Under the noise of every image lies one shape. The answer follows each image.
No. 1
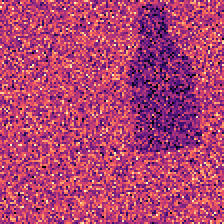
bottle
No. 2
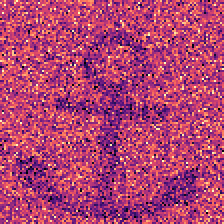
anchor
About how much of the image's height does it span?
nearly all
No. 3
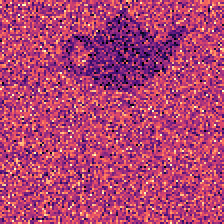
teapot
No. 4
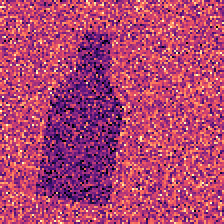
bottle
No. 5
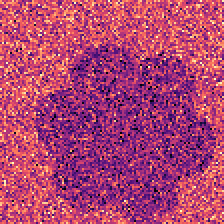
flower
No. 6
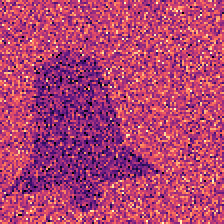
bell
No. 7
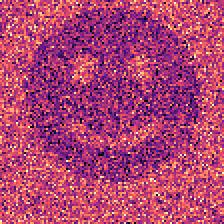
smiling face
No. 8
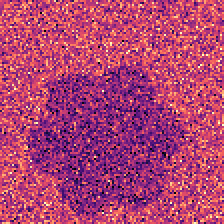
flower
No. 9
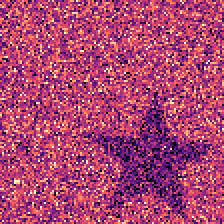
star
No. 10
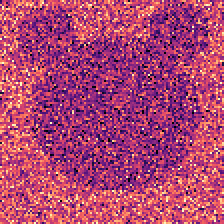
bear's head
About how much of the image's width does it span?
nearly all
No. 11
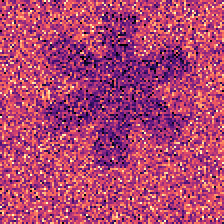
asterisk
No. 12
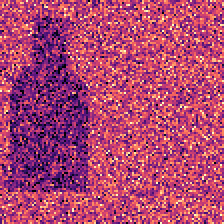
bottle
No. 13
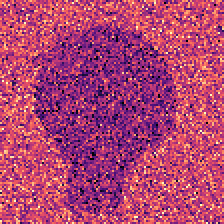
light bulb
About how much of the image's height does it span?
nearly all
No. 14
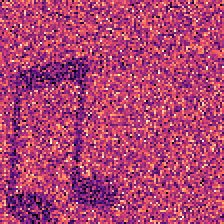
pair of musical notes
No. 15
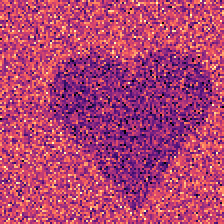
heart
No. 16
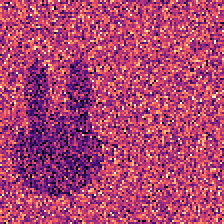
rabbit's head
